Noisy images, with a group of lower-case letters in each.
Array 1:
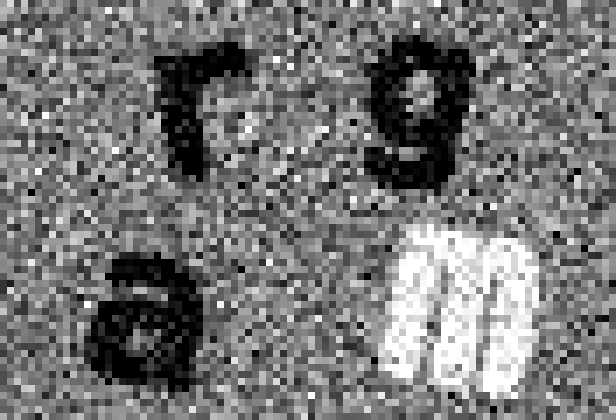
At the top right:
g
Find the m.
bottom right
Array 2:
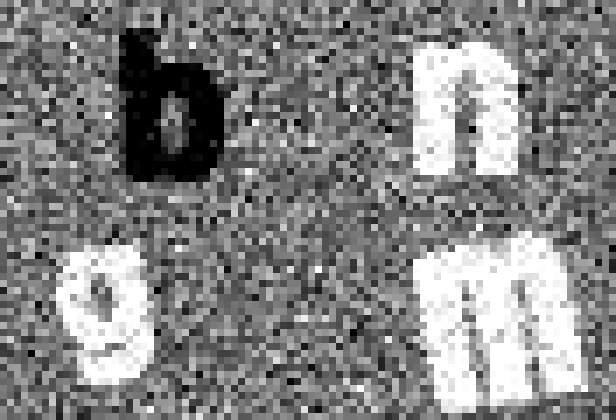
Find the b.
top left
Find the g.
bottom left
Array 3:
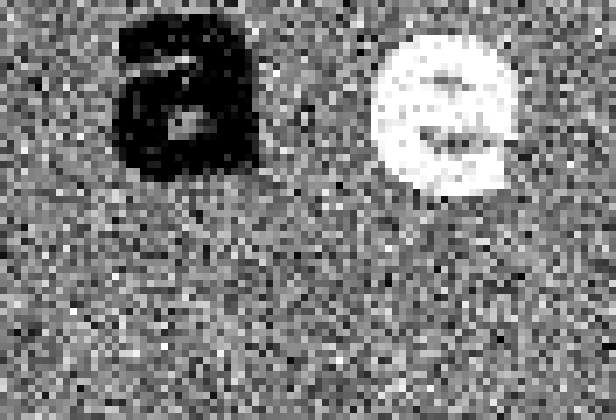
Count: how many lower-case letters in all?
2
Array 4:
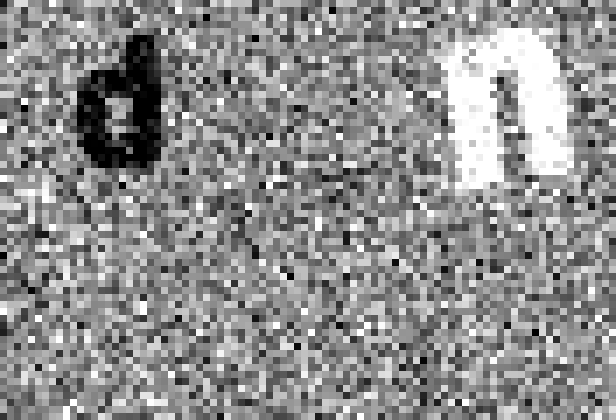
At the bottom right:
nothing
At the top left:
d
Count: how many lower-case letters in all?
2
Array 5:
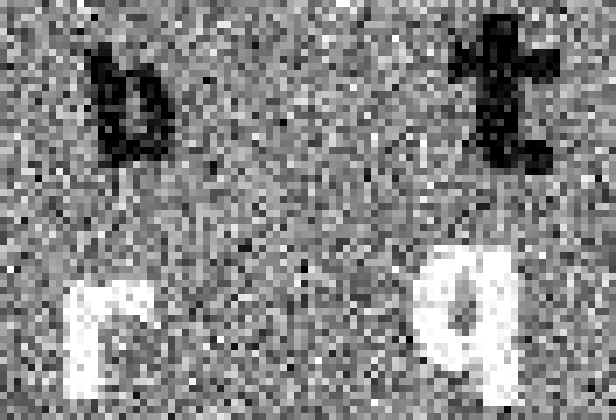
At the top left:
b
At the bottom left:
r
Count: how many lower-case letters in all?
4
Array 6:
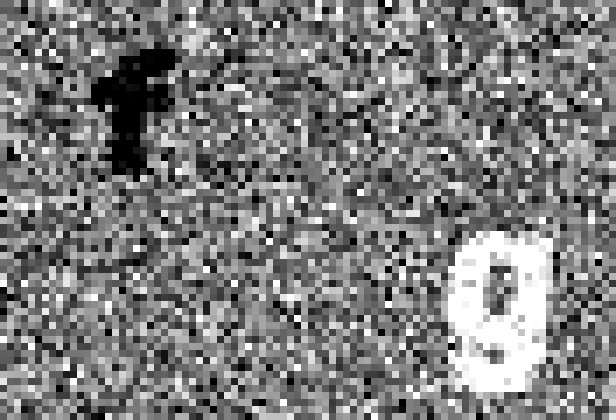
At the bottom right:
g
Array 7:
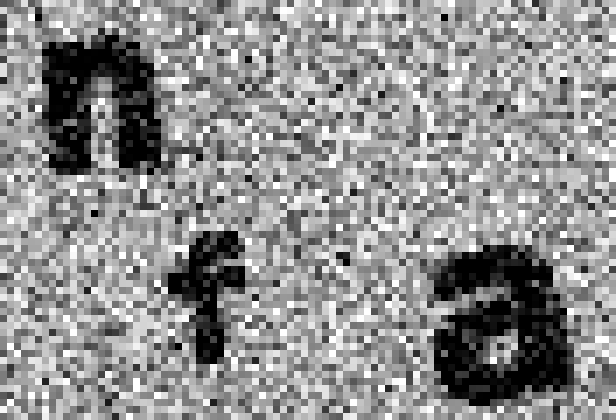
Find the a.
bottom right
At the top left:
n
